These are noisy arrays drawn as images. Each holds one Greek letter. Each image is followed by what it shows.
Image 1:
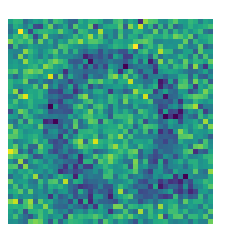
omega
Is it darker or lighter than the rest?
darker
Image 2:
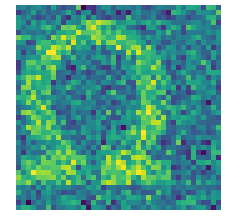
omega
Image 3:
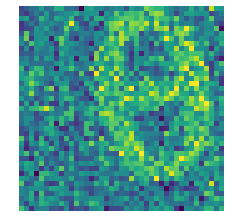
theta
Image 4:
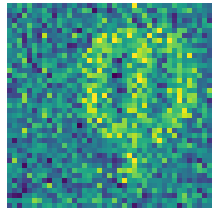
phi
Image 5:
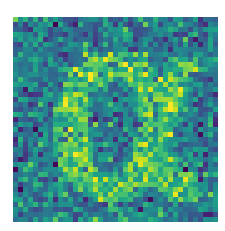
alpha
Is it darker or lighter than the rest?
lighter
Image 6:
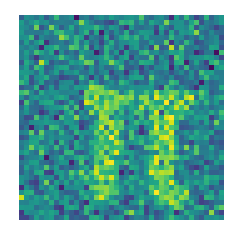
pi
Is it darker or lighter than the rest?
lighter
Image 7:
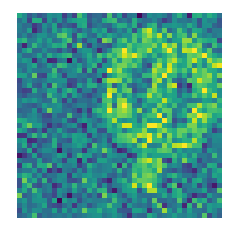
phi
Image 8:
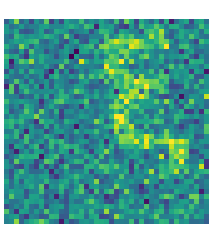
xi
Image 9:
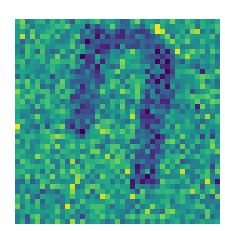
eta
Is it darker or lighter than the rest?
darker
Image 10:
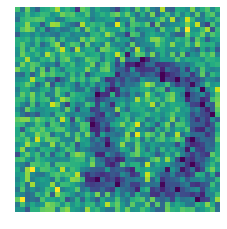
omega
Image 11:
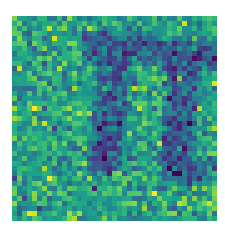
pi
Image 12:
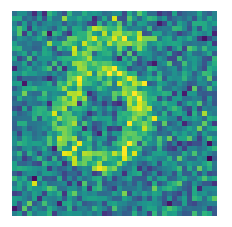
delta
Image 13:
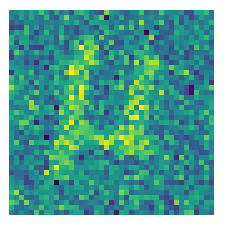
mu
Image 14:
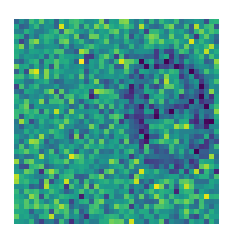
theta
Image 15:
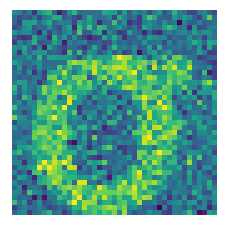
sigma
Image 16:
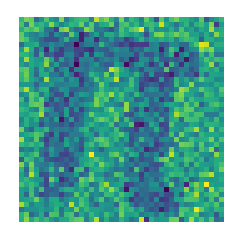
pi
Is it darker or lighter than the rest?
darker
